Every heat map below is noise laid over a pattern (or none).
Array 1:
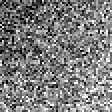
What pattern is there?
a smooth slope
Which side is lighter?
bottom right
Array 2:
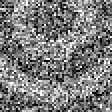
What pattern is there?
rings round one point
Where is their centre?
top middle
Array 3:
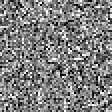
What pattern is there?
only noise
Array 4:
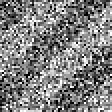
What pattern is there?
diagonal stripes
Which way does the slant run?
bottom left to top right
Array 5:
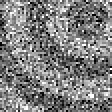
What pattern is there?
rings round one point
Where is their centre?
top right
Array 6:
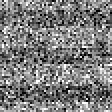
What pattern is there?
horizontal stripes
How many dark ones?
3
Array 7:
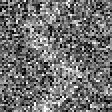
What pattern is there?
a wavy band
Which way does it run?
top to bottom
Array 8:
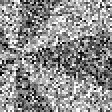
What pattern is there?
spokes from one point
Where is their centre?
middle left
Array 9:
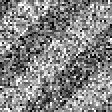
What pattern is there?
diagonal stripes
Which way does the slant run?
bottom left to top right
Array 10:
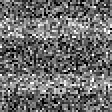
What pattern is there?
horizontal stripes
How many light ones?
2
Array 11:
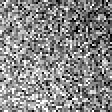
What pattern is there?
a smooth slope
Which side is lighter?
bottom left
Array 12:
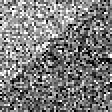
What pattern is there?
a sharp edge
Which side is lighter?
top left
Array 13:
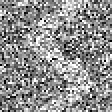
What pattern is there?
a wavy band
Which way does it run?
top to bottom
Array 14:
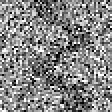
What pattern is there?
a wavy band
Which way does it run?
top to bottom
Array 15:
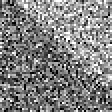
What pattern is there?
a sharp edge
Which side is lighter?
top right
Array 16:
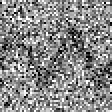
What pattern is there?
a wavy band
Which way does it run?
left to right
